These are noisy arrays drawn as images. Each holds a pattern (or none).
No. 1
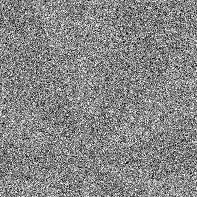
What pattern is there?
spokes from one point
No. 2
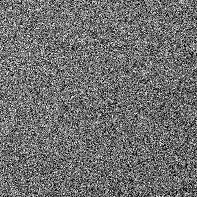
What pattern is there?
a smooth slope
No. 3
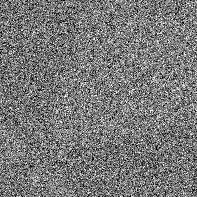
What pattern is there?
spokes from one point
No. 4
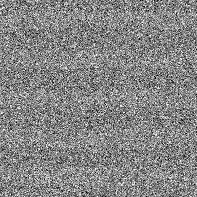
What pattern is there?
horizontal stripes
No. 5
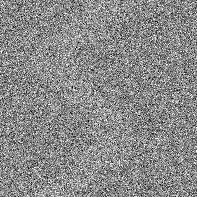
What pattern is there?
a wavy band
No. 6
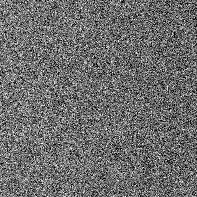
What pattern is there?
a smooth slope
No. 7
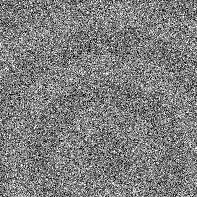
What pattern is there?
rings round one point
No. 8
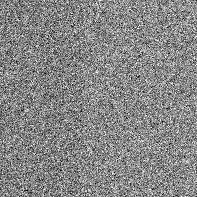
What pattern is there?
a sharp edge
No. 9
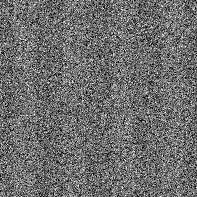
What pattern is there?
vertical stripes
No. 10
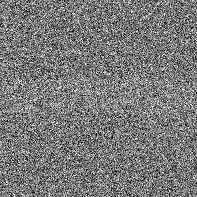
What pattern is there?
one horizontal stripe
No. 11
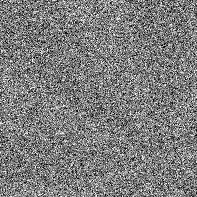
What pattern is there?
spokes from one point
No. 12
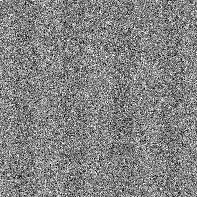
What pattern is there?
vertical stripes
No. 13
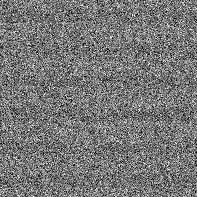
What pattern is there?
horizontal stripes
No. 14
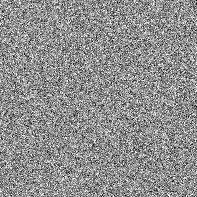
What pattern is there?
only noise
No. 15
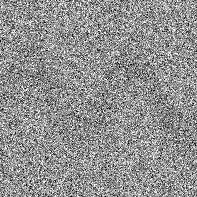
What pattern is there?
a wavy band
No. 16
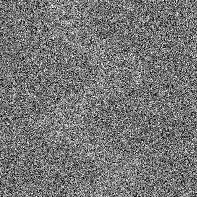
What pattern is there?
a wavy band
